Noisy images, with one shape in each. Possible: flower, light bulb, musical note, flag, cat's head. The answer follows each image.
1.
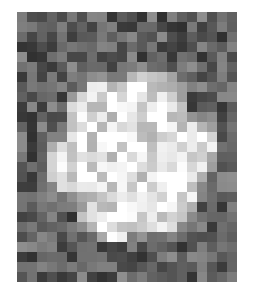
flower
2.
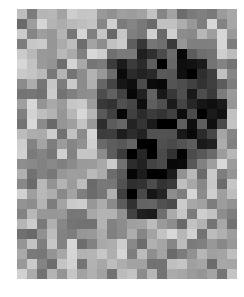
light bulb
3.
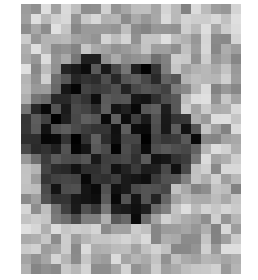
flower
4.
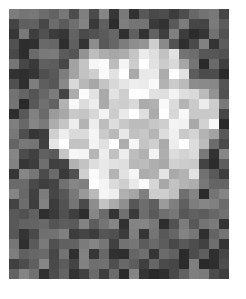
flower
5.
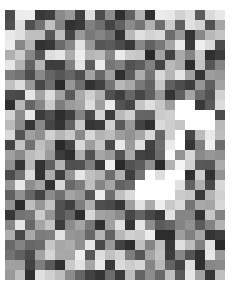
musical note
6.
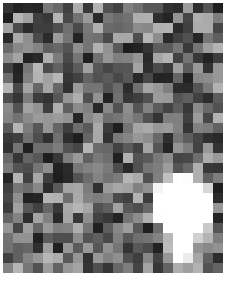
light bulb
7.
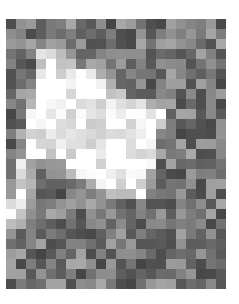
flag
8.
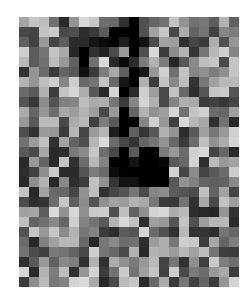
musical note
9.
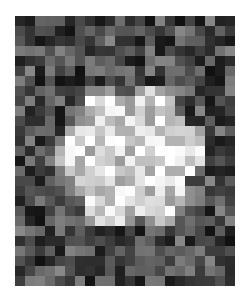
flower
